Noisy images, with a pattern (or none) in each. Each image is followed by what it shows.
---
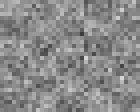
a checkerboard
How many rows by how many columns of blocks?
6 by 5
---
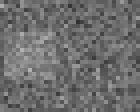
one block
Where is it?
middle left
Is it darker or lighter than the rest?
lighter
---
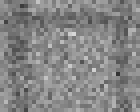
bands of rows crossing bands of columns
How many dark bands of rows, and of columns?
1 and 2
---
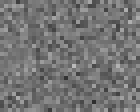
only noise
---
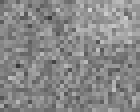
one block
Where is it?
top right
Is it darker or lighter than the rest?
lighter
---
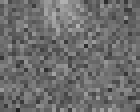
one block
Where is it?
top middle
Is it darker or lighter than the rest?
lighter
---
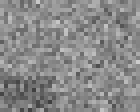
one block
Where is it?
bottom left
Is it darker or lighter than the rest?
darker
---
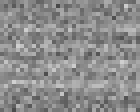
bands of rows
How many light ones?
4
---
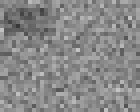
one block
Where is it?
top left
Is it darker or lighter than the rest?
darker
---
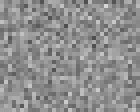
only noise
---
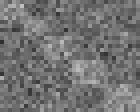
blocks along the diagonal
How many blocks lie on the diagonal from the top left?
5
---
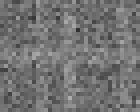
bands of rows crossing bands of columns
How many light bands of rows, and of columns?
1 and 3
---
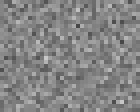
only noise
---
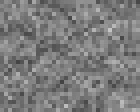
a checkerboard
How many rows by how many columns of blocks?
6 by 4
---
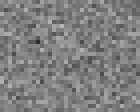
only noise
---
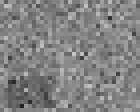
one block
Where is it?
bottom left
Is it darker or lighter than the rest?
darker
